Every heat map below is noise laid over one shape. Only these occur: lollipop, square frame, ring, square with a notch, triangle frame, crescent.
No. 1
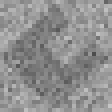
square with a notch
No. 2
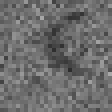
crescent
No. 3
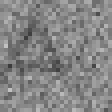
triangle frame
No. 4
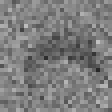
crescent
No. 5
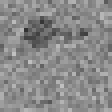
lollipop
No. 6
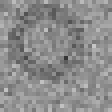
ring
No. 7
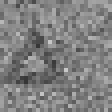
triangle frame
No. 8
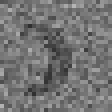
crescent
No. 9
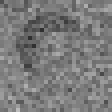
crescent
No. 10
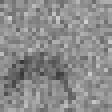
crescent
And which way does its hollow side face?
down
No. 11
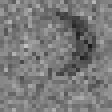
crescent
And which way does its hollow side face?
left
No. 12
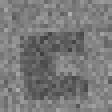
square with a notch
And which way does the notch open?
right
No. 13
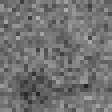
lollipop
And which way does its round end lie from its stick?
left
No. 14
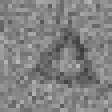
triangle frame
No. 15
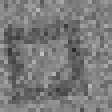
square frame
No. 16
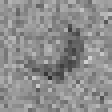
crescent
